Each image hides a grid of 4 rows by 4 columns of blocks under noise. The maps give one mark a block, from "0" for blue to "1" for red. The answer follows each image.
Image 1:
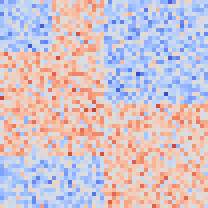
0100
1100
1111
0011
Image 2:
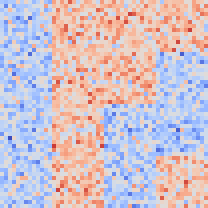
0111
0110
0100
0101
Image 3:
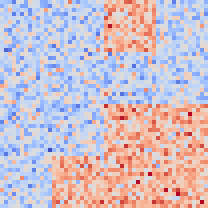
0010
0000
0011
0111
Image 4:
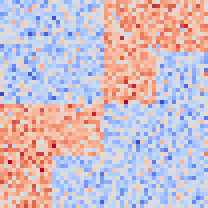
0011
0010
1100
1000
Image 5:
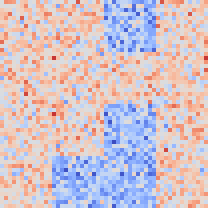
1101
1111
1101
1001
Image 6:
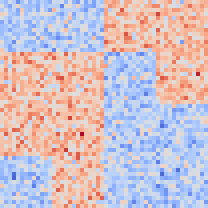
0011
1101
1100
0100
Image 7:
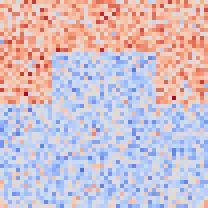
1111
1001
0000
0000
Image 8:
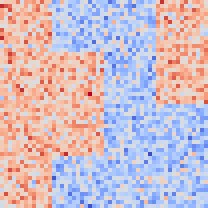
1001
1101
1100
1000
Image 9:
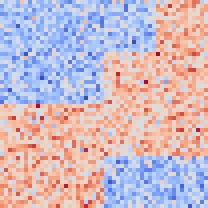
0001
0011
1111
1100
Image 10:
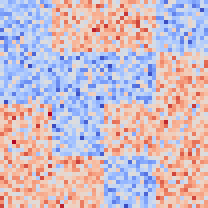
0110
0001
1011
1101
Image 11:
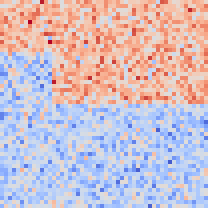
1111
0111
0000
0000
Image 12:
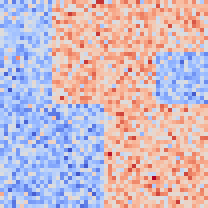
0111
0110
0011
0011
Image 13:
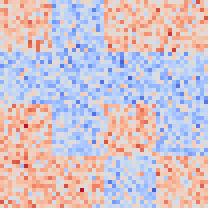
1011
0000
1010
1101
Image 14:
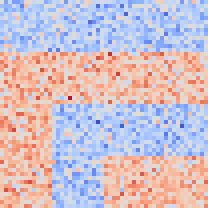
0000
1111
1000
1011
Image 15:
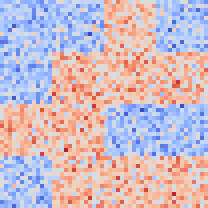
0010
0111
1100
0111
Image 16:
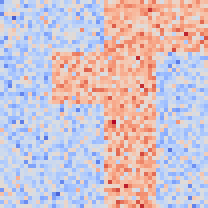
0011
0110
0010
0010
